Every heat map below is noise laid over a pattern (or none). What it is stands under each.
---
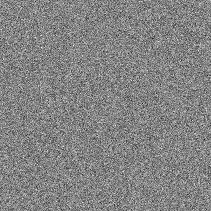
only noise
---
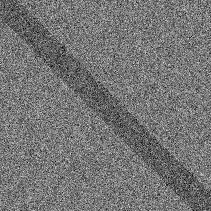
a diagonal band
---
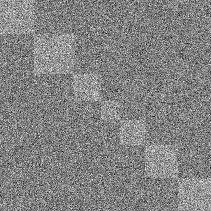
blocks along the diagonal
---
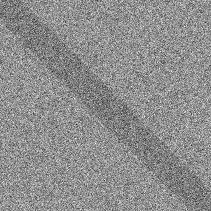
a diagonal band
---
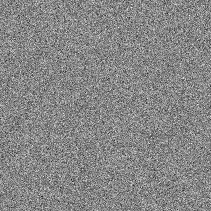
only noise
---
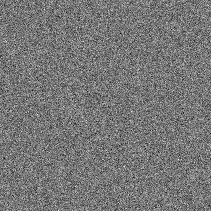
only noise
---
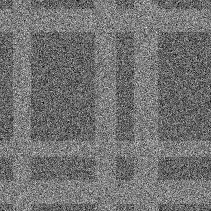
bands of rows crossing bands of columns
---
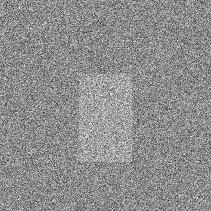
one block
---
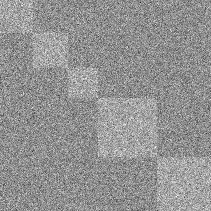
blocks along the diagonal
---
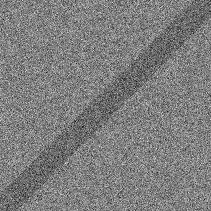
a diagonal band
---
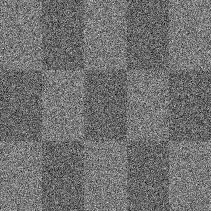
a checkerboard
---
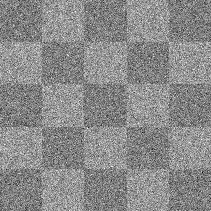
a checkerboard
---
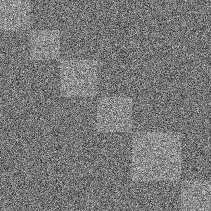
blocks along the diagonal
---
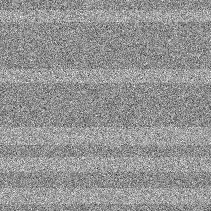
bands of rows
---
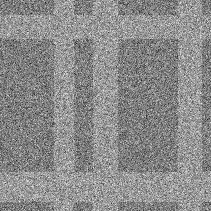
bands of rows crossing bands of columns
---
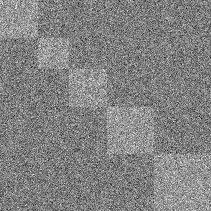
blocks along the diagonal
